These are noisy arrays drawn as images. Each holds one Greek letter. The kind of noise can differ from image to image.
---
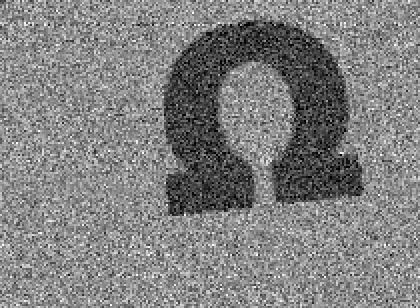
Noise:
rows of uneven size
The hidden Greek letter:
omega
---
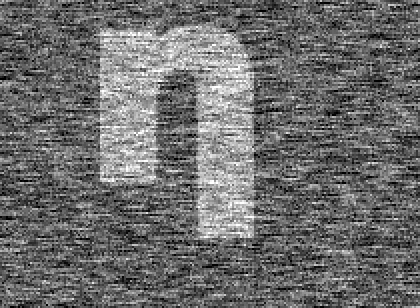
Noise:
streaked along the rows
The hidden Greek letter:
eta
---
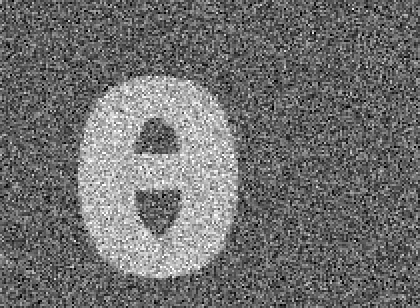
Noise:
independent entries
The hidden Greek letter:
theta
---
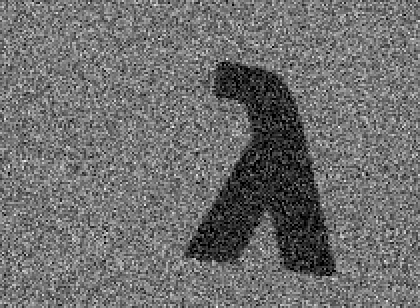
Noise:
low rank plus noise
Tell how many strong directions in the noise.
three or four
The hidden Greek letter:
lambda
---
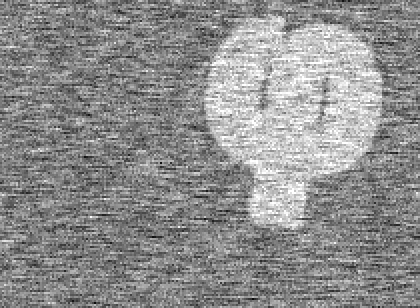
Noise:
streaked along the rows
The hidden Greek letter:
phi
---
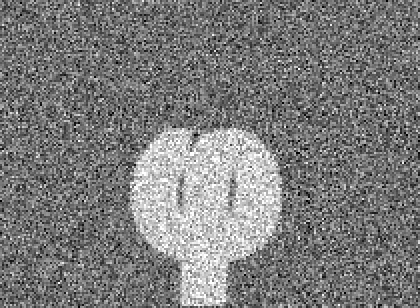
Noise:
low rank plus noise
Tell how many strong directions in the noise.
three or four
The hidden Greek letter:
phi
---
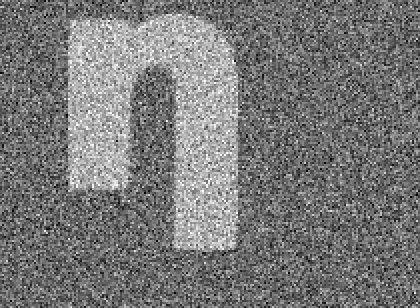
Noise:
low rank plus noise
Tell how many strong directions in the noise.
one
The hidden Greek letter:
eta
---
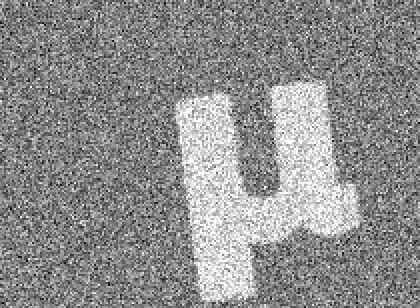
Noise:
independent entries
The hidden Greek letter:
mu
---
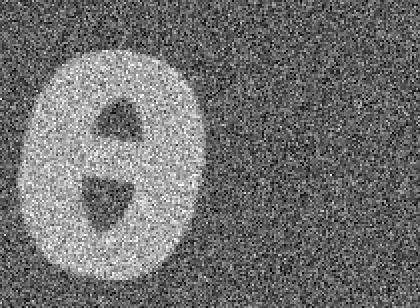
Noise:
independent entries
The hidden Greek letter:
theta
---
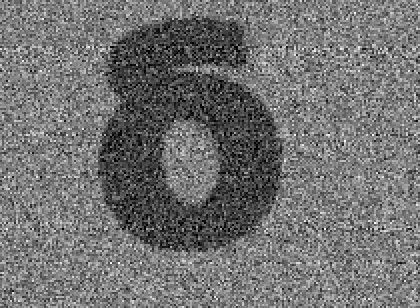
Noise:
rows of uneven size
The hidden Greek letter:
delta
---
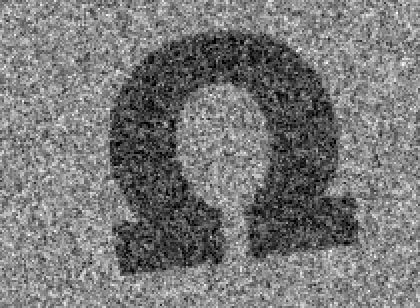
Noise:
blotchy
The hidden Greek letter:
omega
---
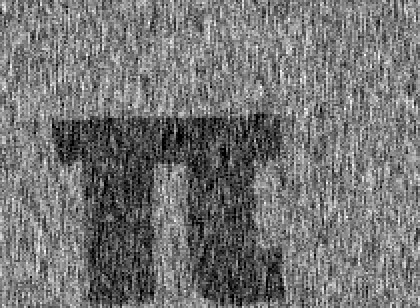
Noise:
streaked along the columns
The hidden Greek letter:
pi
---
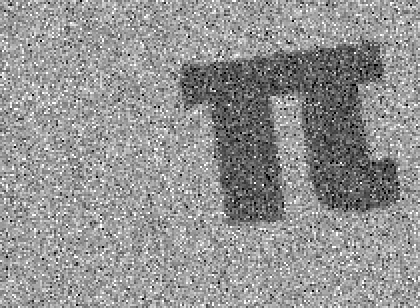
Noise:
heavy tails
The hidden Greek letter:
pi
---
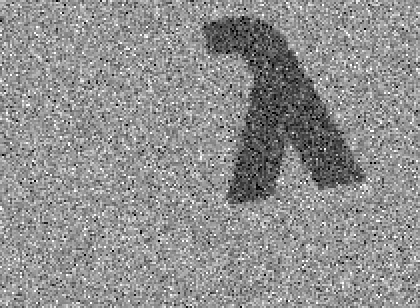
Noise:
heavy tails
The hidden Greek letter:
lambda
